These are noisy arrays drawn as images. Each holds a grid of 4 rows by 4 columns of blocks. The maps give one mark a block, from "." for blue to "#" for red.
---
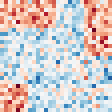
# # . #
. . . #
. . . .
# . . .
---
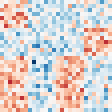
# . . .
. . . #
# . # .
# . # .
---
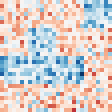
# # # .
# . # #
. . . #
# # # #
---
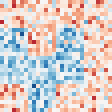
# # # #
. # . #
. . . #
# . # #
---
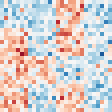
. . # .
# . # .
# # . .
# . # .
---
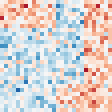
# # . #
. . . #
. . . #
. . # #
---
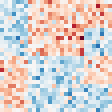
. # # #
. # # .
# . . #
# . . .
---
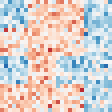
. # # .
# # # .
. # . .
# # # .
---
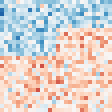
. . . .
. . # #
# # # #
# # # #
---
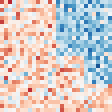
# # . .
# # . .
# # # .
# # # #
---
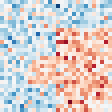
. . . .
. . # #
. # # #
. . # #
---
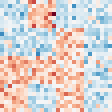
. # . .
. . # .
# # # .
# . # .
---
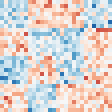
. # # .
# . . #
. # . #
# . # #
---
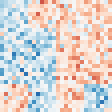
. # # #
. . # #
. . # #
# . # .
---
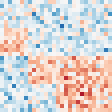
. . . .
# . . .
. # # #
. . # #
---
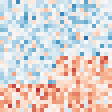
. . . .
. . . .
. . # #
# # # #
